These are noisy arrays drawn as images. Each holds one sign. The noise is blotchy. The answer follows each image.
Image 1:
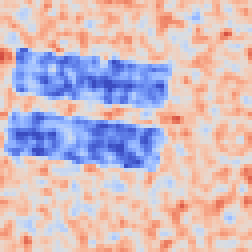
equals sign
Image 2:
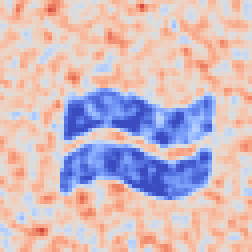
approximately sign
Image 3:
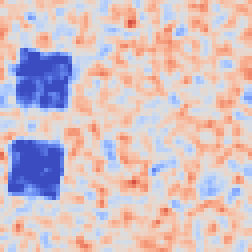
colon
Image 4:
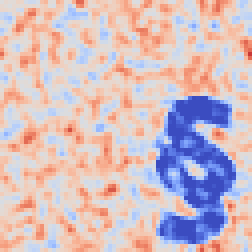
section sign
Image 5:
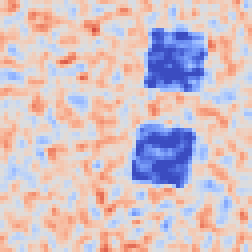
colon
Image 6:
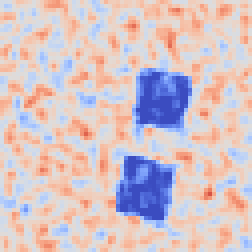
colon
